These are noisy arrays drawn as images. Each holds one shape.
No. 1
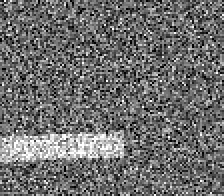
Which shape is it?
bar
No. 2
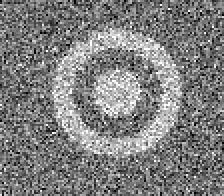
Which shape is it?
bullseye
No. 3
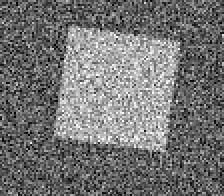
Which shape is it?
square
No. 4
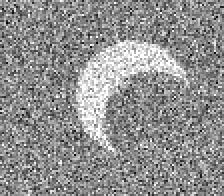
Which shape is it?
crescent
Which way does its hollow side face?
down and right
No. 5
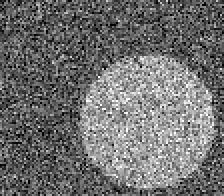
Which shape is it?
disc
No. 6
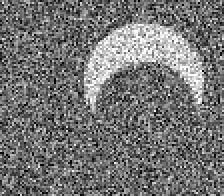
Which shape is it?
crescent
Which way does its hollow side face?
down
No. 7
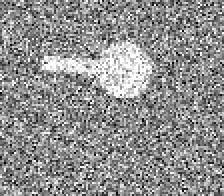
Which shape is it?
lollipop
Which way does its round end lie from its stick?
right
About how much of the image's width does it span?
half
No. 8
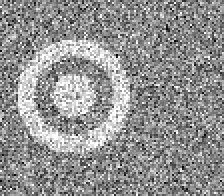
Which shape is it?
bullseye
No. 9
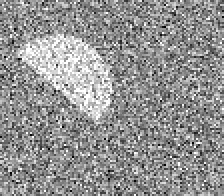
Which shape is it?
half disc
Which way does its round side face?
up and right
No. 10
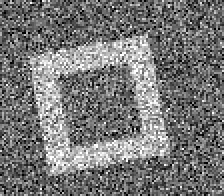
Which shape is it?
square frame
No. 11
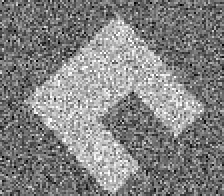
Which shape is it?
square with a notch
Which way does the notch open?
down and right
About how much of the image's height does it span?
nearly all
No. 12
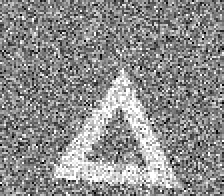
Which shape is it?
triangle frame
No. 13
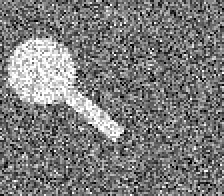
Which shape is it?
lollipop
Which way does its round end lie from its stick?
up and left
